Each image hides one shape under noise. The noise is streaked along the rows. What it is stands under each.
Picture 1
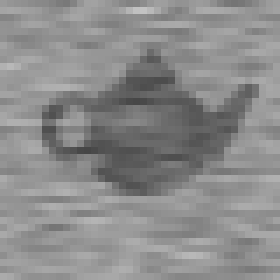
teapot
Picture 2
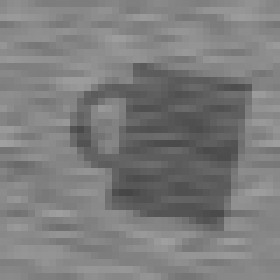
cup
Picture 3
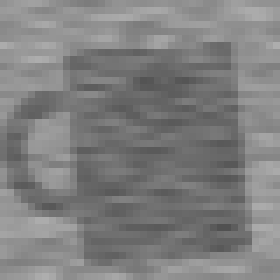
cup
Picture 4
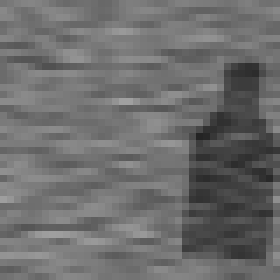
bottle
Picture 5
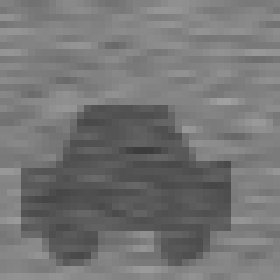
car
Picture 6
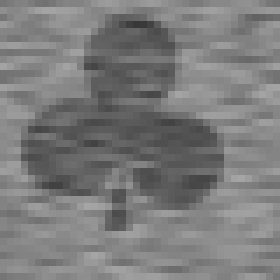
club
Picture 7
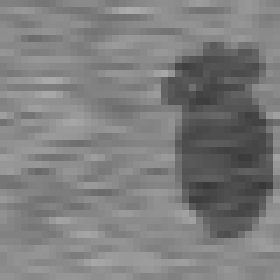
footprint
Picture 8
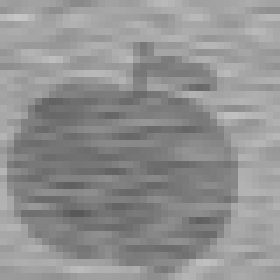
apple
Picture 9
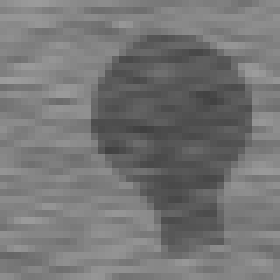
light bulb
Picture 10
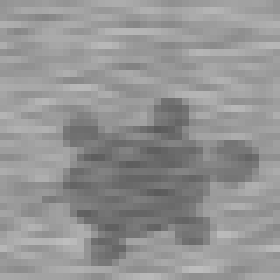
turtle
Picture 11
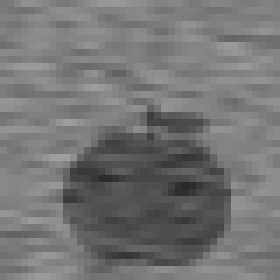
apple
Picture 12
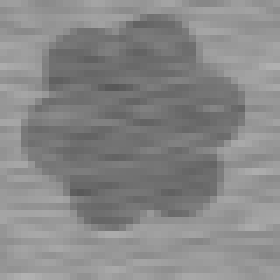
flower
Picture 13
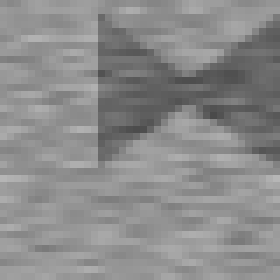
bow tie
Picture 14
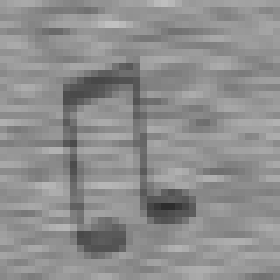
pair of musical notes
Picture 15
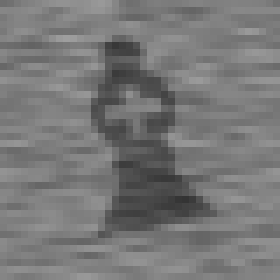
chess bishop
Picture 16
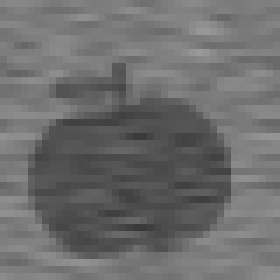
apple
